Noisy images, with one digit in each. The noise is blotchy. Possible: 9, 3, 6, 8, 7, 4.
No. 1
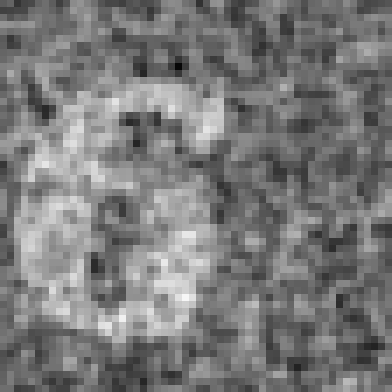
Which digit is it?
6
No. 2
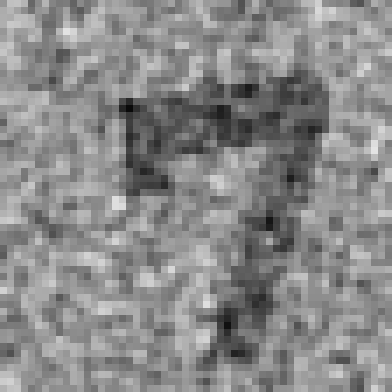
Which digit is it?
7
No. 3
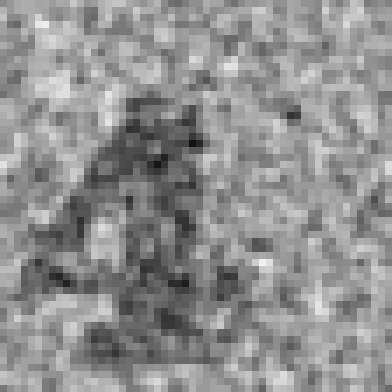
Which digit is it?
4
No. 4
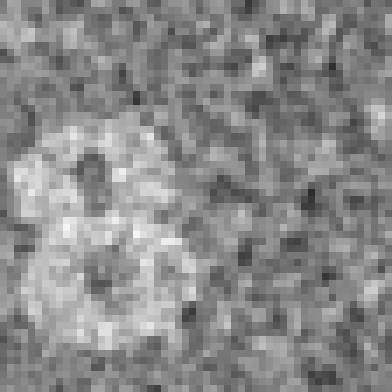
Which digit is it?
8
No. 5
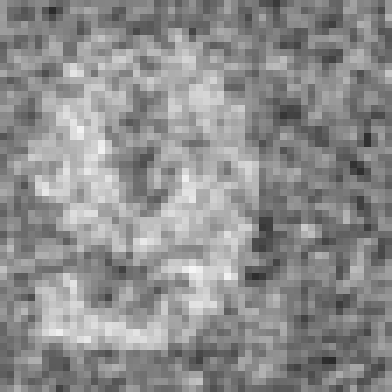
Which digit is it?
9
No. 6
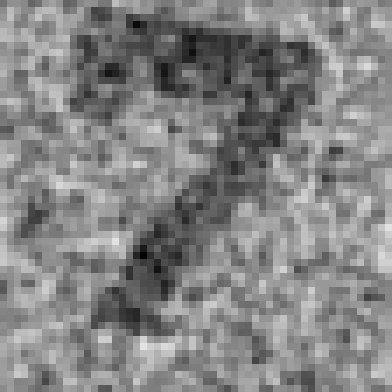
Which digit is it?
7
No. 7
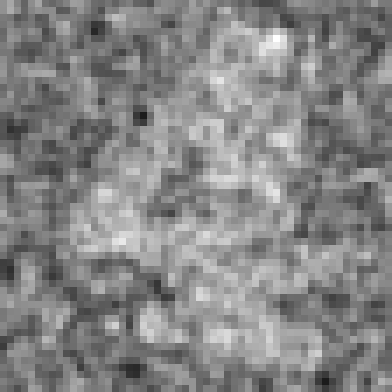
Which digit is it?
4
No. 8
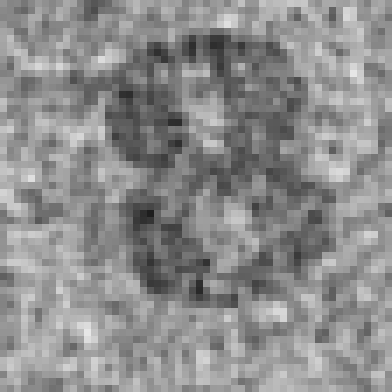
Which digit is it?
8
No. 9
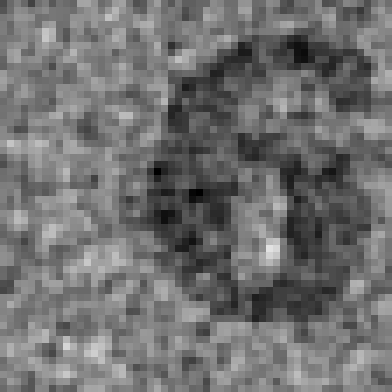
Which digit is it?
6
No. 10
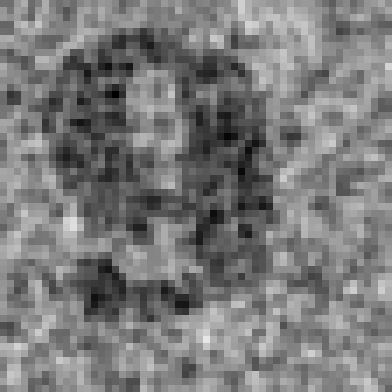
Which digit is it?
9
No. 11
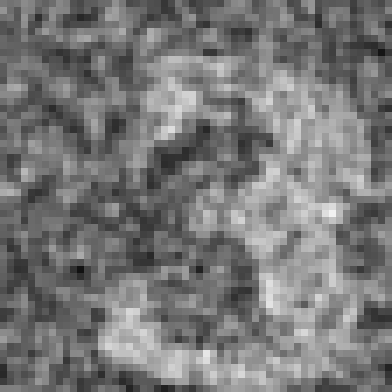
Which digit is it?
3
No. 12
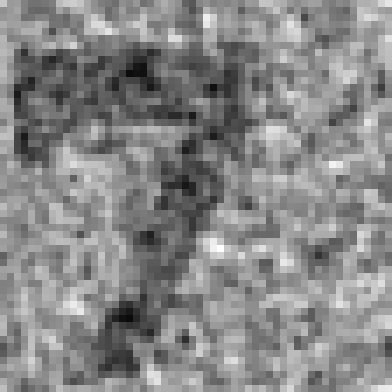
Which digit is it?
7
